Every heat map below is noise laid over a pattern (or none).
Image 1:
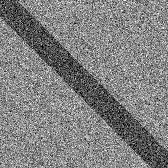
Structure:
a diagonal band
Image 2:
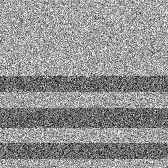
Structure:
bands of rows
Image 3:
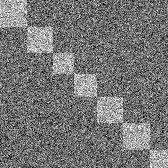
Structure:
blocks along the diagonal
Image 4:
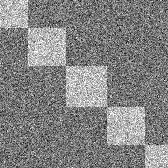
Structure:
blocks along the diagonal
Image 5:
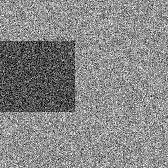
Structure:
one block
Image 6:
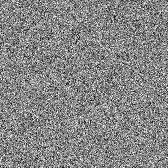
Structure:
only noise
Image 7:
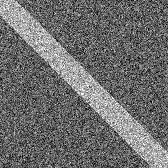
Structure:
a diagonal band
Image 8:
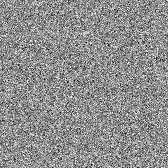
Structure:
only noise
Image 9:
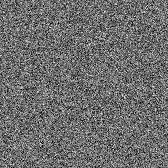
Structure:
only noise
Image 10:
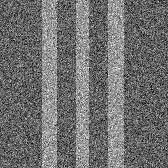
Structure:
bands of columns
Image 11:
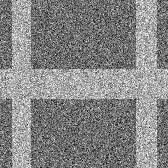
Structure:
bands of rows crossing bands of columns
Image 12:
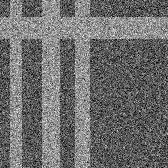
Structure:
bands of rows crossing bands of columns
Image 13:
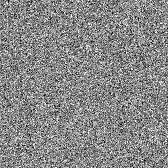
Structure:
only noise
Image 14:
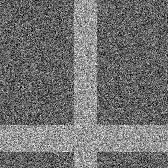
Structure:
bands of rows crossing bands of columns
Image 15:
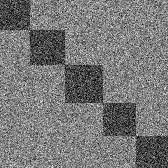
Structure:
blocks along the diagonal
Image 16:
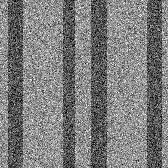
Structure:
bands of columns
